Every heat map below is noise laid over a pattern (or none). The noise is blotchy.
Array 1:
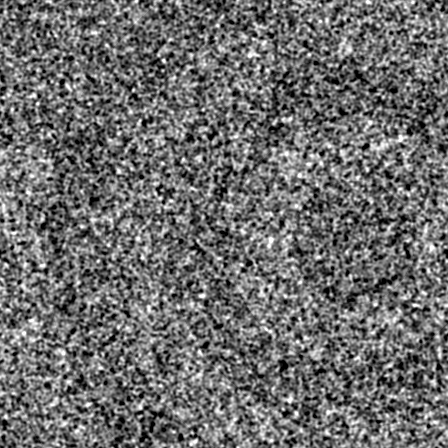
rings round one point
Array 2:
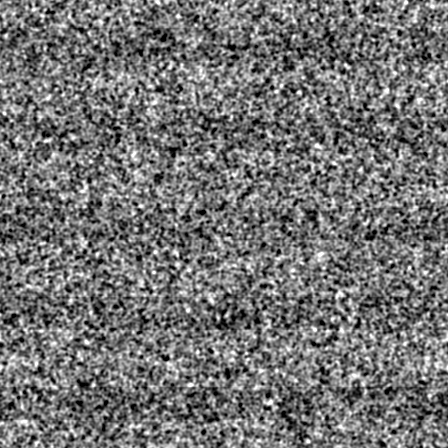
horizontal stripes
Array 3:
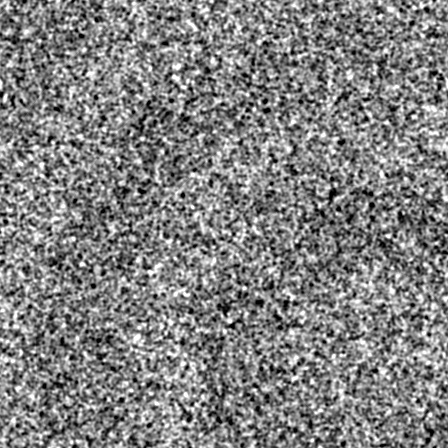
rings round one point
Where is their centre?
bottom right
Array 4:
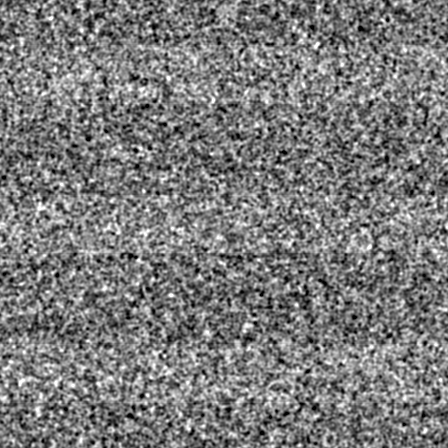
horizontal stripes
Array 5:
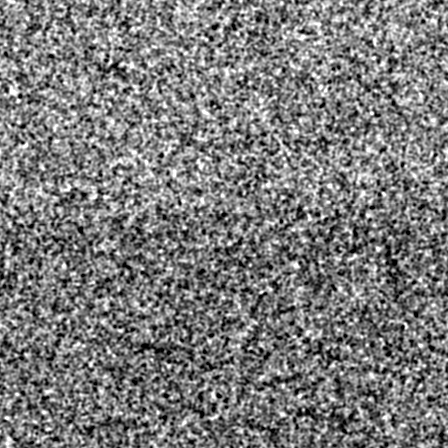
a sharp edge
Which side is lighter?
top
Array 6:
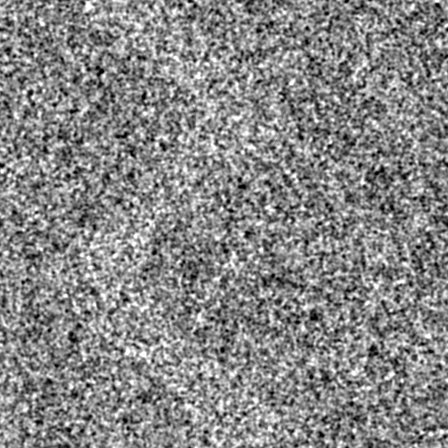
a wavy band
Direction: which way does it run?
top to bottom
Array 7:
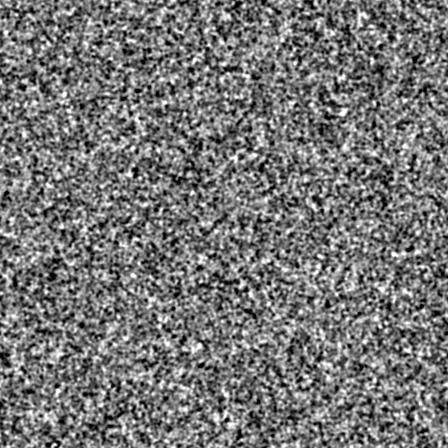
only noise
